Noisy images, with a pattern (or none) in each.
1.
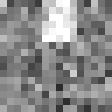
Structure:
one block
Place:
top middle
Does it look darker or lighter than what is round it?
lighter
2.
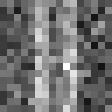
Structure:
bands of columns
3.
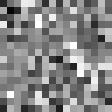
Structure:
only noise
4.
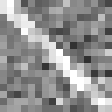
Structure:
a diagonal band
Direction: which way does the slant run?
top left to bottom right
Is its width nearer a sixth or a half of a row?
a sixth
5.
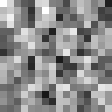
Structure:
a checkerboard
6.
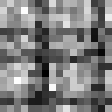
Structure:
bands of rows crossing bands of columns
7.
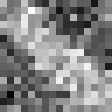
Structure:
a diagonal band
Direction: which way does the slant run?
top left to bottom right
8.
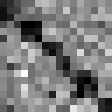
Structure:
blocks along the diagonal
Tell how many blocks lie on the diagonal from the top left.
6
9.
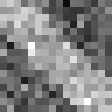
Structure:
a diagonal band
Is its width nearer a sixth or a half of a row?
a half
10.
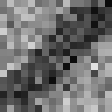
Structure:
a diagonal band
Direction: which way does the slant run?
bottom left to top right
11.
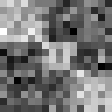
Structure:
blocks along the diagonal
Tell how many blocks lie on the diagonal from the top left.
3
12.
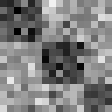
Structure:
blocks along the diagonal
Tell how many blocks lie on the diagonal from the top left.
3
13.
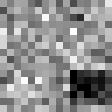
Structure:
one block
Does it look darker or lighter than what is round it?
darker
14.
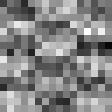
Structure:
a checkerboard
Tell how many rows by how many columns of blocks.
6 by 3
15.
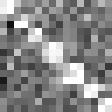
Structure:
blocks along the diagonal
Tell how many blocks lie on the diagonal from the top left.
7
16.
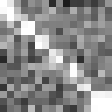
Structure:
blocks along the diagonal
